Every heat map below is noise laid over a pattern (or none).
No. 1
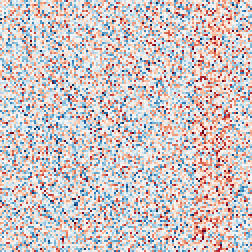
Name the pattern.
one band of columns
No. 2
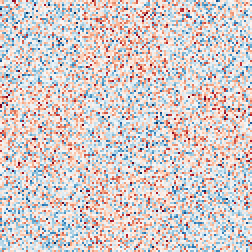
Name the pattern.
a checkerboard
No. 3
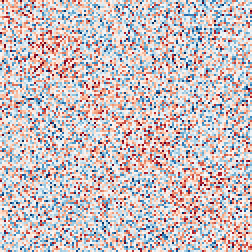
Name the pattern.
blocks along the diagonal
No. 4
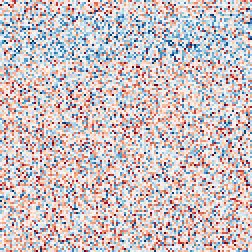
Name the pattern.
one band of rows
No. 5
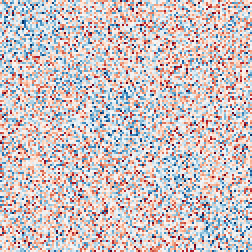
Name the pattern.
blocks along the diagonal
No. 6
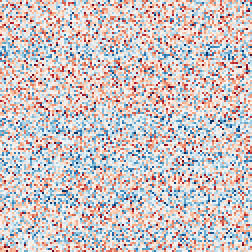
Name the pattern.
bands of rows
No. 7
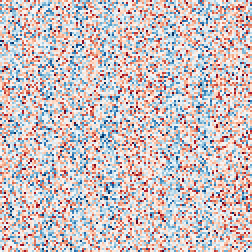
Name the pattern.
bands of columns
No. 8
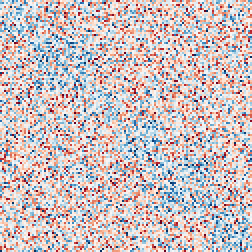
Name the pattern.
blocks along the diagonal
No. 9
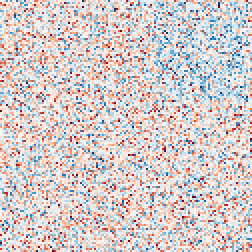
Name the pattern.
one block
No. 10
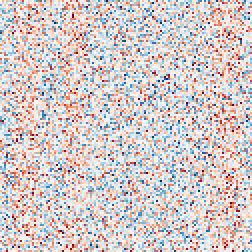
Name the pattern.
bands of columns
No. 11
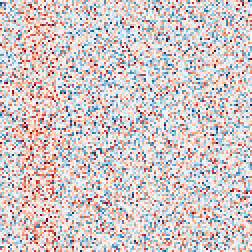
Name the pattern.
one band of columns
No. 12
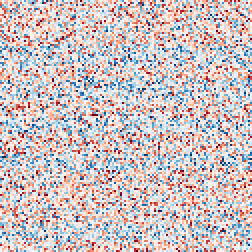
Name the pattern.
bands of rows
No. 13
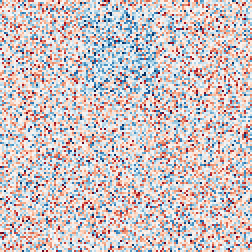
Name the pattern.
one block
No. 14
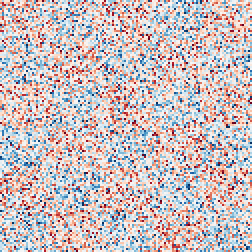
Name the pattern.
a checkerboard
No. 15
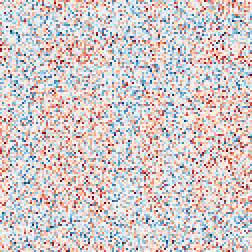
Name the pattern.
bands of rows crossing bands of columns
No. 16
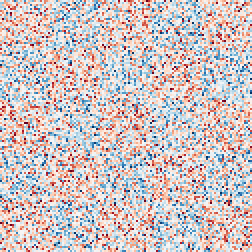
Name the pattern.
a checkerboard
